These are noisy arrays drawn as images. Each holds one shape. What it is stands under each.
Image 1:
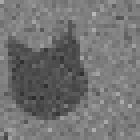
cat's head
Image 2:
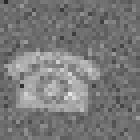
telephone
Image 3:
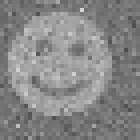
smiling face
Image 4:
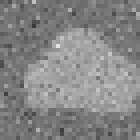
cloud
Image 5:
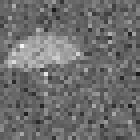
umbrella
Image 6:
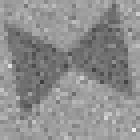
bow tie
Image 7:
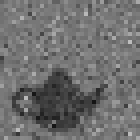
teapot
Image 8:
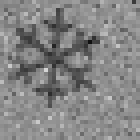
snowflake
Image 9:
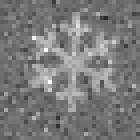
snowflake
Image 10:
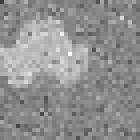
car
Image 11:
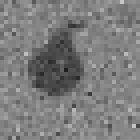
pear
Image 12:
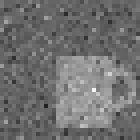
cup
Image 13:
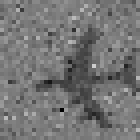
airplane
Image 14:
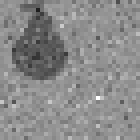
pear
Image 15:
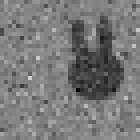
rabbit's head
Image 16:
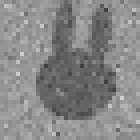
rabbit's head
